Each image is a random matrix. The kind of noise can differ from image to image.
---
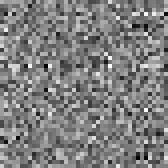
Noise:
low rank plus noise
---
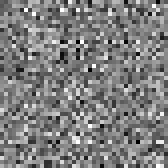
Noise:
low rank plus noise
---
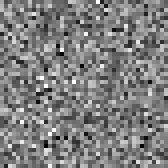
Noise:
independent entries
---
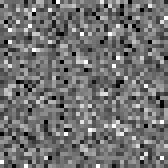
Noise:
heavy tails
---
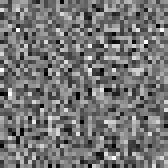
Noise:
low rank plus noise
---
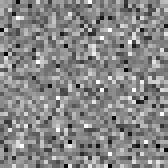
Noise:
heavy tails
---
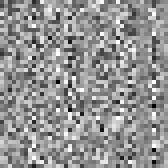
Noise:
columns of uneven size
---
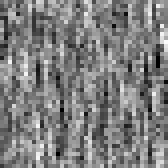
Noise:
streaked along the columns
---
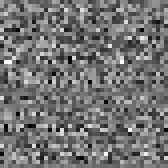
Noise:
rows of uneven size
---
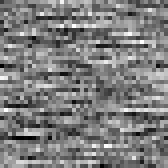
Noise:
streaked along the rows
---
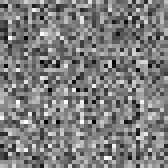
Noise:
low rank plus noise
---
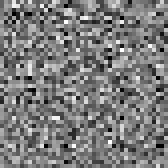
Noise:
low rank plus noise
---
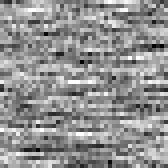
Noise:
streaked along the rows
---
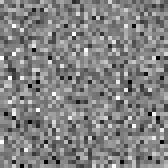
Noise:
heavy tails
